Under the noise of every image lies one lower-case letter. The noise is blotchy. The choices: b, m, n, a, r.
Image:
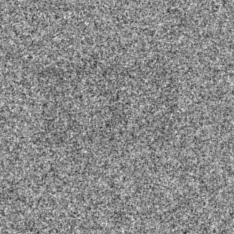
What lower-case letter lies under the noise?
m
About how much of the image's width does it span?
two thirds
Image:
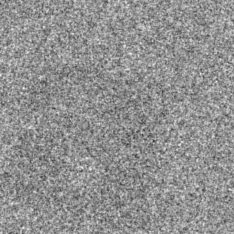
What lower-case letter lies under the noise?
a
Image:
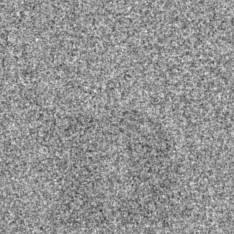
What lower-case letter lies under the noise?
n
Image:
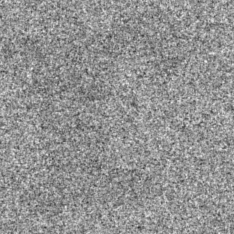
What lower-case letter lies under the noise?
r
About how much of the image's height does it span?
nearly all
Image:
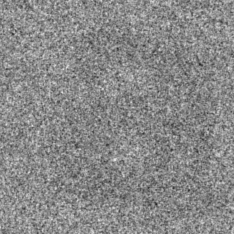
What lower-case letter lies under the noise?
a
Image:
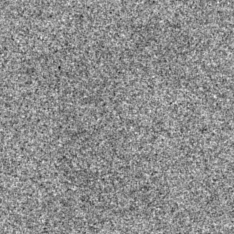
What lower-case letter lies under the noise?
r
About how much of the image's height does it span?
nearly all
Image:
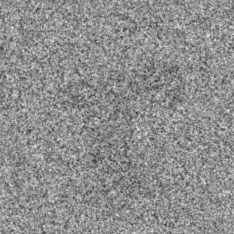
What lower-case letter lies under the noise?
r
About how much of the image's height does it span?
two thirds
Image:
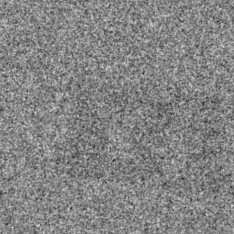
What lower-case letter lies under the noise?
m
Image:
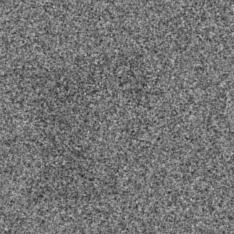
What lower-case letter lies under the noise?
r
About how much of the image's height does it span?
two thirds
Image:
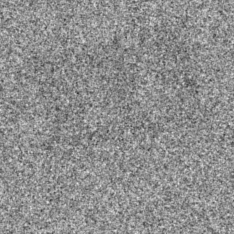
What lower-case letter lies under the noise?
m
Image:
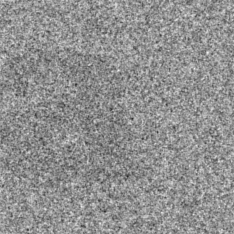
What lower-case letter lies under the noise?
a
